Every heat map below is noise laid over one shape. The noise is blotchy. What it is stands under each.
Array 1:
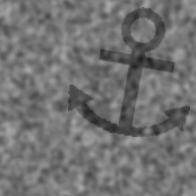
anchor
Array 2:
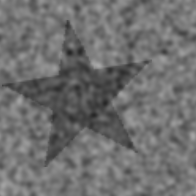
star
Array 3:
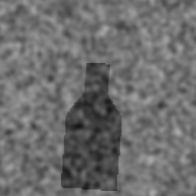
bottle
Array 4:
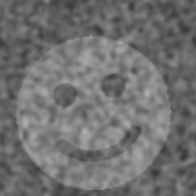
smiling face
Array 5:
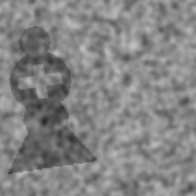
chess bishop
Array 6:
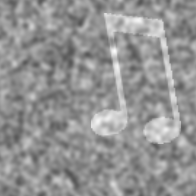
pair of musical notes
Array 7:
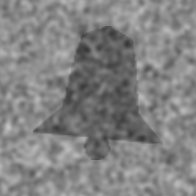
bell
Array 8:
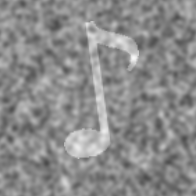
musical note
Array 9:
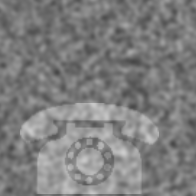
telephone
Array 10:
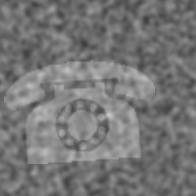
telephone
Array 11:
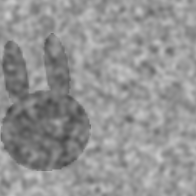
rabbit's head
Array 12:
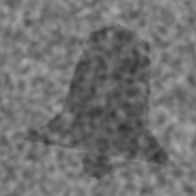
bell
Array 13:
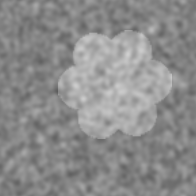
flower
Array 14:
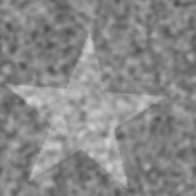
star
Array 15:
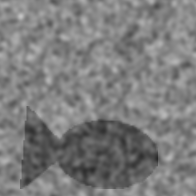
fish
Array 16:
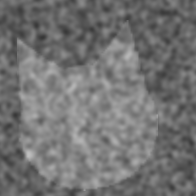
cat's head
